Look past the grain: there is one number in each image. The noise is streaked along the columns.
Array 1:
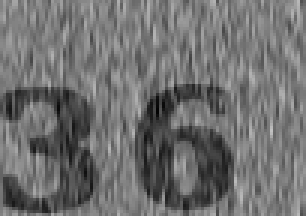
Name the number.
36
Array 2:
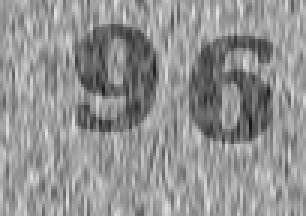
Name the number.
96
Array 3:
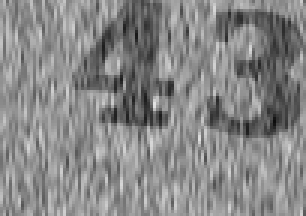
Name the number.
43
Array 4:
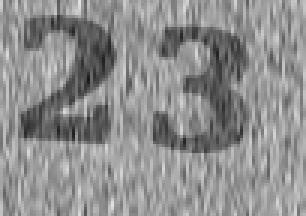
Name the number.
23
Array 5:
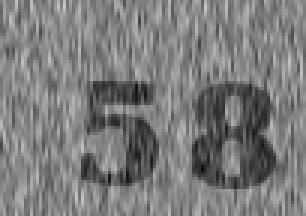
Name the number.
58
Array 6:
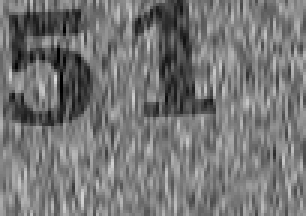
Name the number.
51
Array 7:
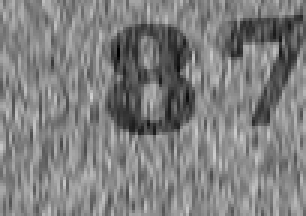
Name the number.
87
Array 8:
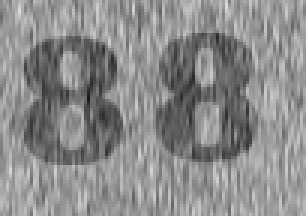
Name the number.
88
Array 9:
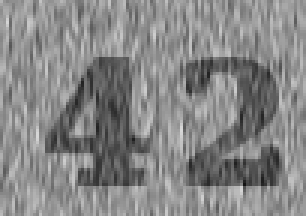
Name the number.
42
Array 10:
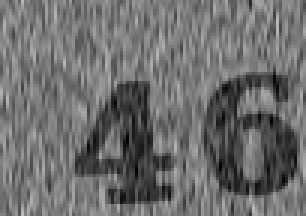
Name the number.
46
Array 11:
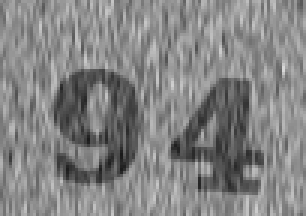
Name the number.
94
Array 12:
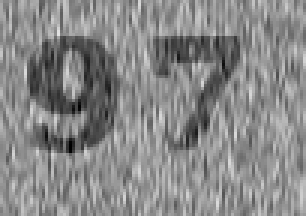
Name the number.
97
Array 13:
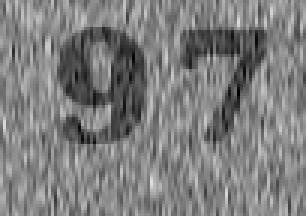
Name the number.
97
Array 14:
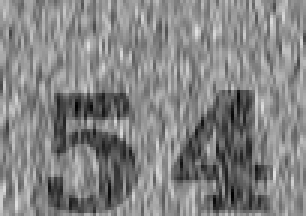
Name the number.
54
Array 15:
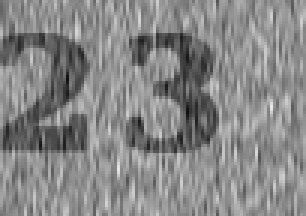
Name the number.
23
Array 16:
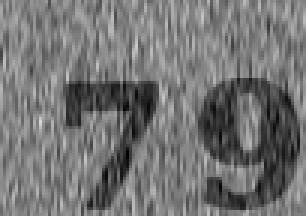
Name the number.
79
